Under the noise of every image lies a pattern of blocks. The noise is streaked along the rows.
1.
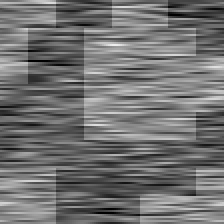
mirrored about the diagonal from the bottom left
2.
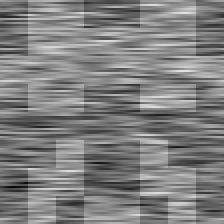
left and right mirror each other
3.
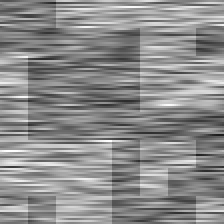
mirrored about the diagonal from the top left
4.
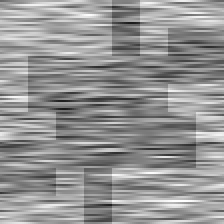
the same after a half turn
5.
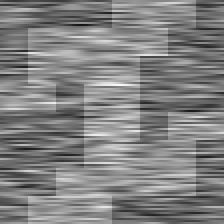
the same after a half turn
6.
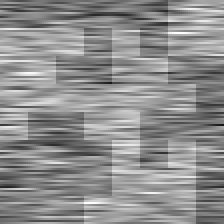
mirrored about the diagonal from the bottom left
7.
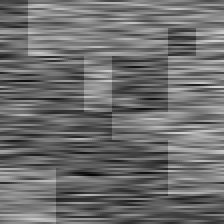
mirrored about the diagonal from the bottom left
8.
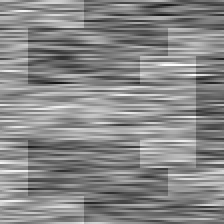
top and bottom mirror each other
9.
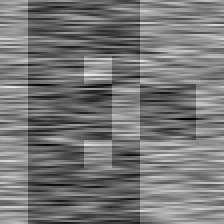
top and bottom mirror each other
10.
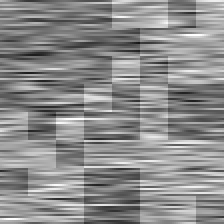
mirrored about the diagonal from the top left
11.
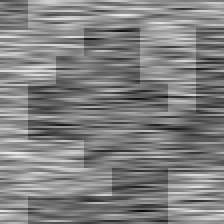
mirrored about the diagonal from the top left
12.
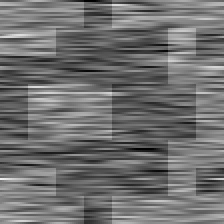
top and bottom mirror each other
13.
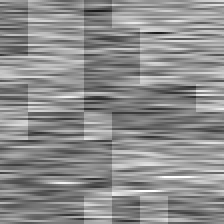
mirrored about the diagonal from the bottom left
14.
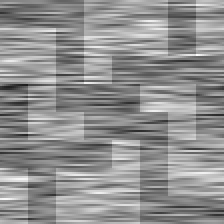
the same after a half turn
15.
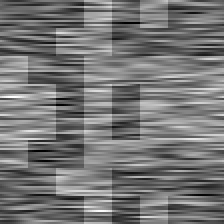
top and bottom mirror each other
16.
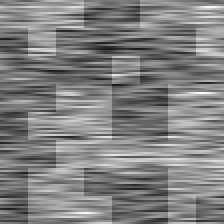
no symmetry
